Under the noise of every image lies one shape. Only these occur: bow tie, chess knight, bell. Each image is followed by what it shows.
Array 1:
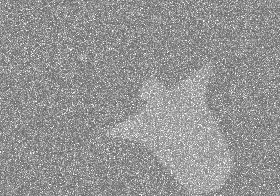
bell
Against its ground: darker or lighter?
lighter
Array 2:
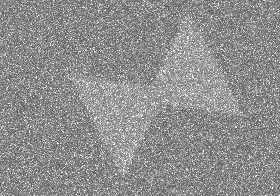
bow tie
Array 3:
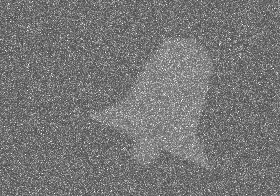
bell
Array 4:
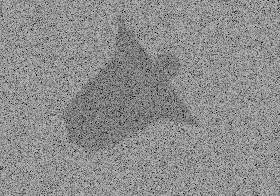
bell
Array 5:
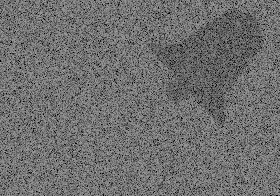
bell
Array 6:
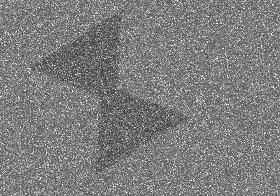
bow tie
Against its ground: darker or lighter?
darker
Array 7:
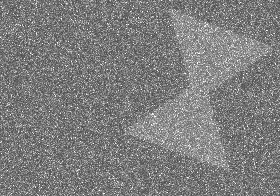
bow tie
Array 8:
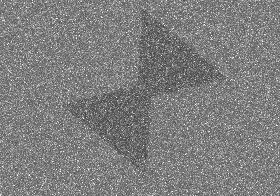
bow tie
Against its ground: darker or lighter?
darker
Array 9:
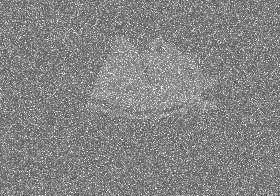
chess knight
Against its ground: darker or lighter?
lighter
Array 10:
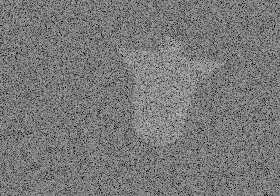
bell
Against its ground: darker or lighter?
lighter
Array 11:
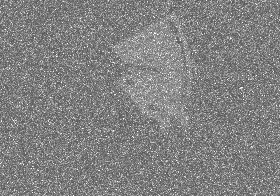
chess knight
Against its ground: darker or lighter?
lighter
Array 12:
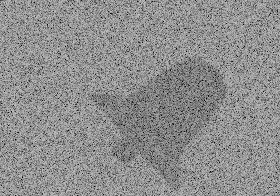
bell
